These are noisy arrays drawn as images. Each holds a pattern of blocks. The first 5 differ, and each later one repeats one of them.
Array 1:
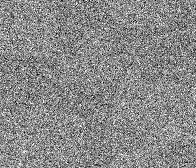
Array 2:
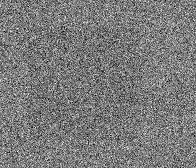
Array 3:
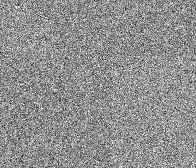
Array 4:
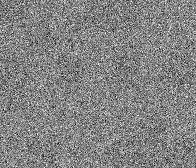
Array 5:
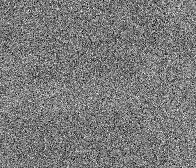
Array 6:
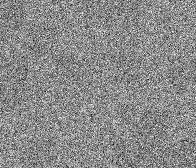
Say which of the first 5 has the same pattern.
4
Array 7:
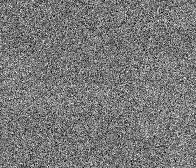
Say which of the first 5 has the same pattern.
5
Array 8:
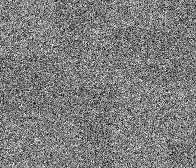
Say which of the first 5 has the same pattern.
1
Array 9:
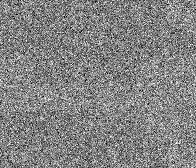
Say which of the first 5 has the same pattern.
5
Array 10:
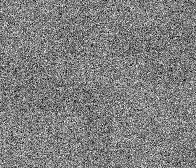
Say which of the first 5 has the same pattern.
1
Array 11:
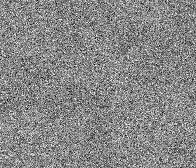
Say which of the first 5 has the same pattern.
1
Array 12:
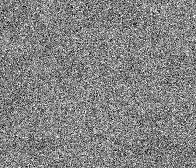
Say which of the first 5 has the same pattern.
4
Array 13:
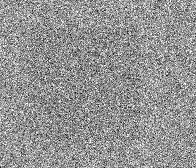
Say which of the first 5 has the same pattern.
2
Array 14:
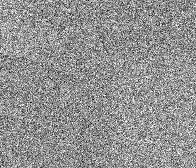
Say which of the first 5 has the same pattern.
3
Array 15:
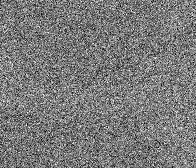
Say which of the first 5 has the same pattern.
5
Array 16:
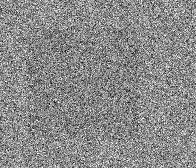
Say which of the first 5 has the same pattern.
2
